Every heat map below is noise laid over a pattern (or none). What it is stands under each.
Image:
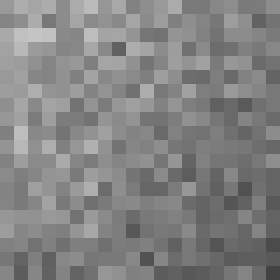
a smooth slope
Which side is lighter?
top left
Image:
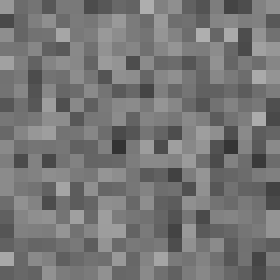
only noise
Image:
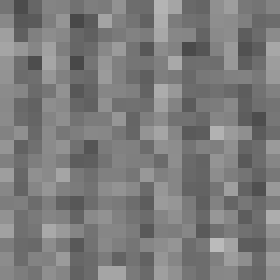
vertical stripes
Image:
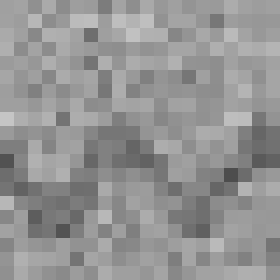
a wavy band
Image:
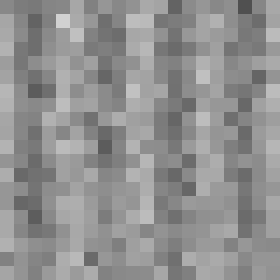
vertical stripes
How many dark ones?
4
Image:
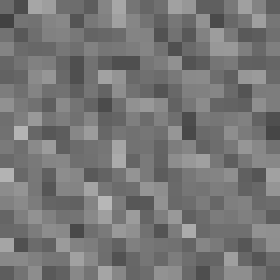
diagonal stripes
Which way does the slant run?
top left to bottom right
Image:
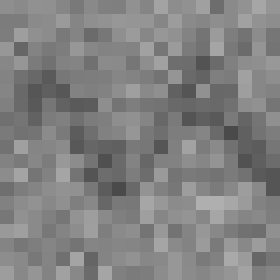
a wavy band
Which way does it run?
left to right
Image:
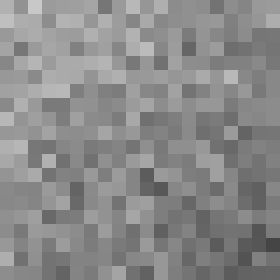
a smooth slope
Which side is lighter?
top left
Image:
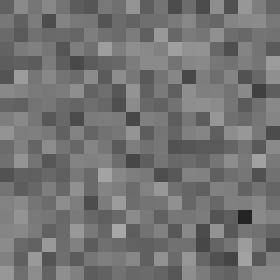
only noise
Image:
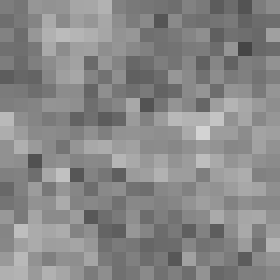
spokes from one point
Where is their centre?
middle left
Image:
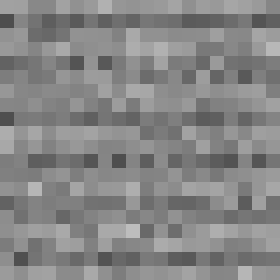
horizontal stripes
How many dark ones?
6
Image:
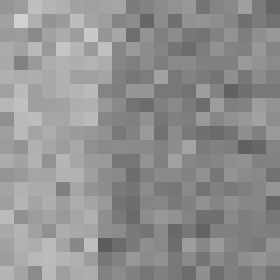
a sharp edge
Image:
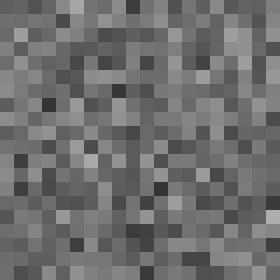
only noise
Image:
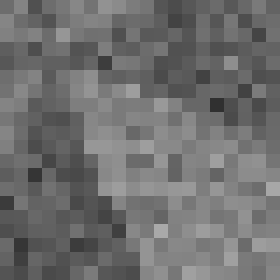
spokes from one point
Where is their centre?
top left
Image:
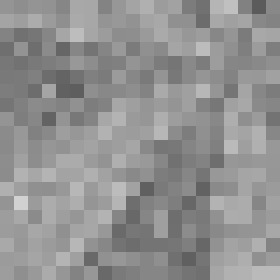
spokes from one point
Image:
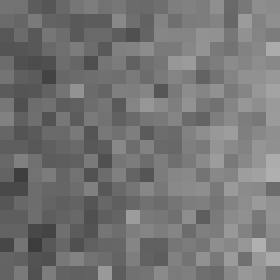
a smooth slope
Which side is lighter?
right
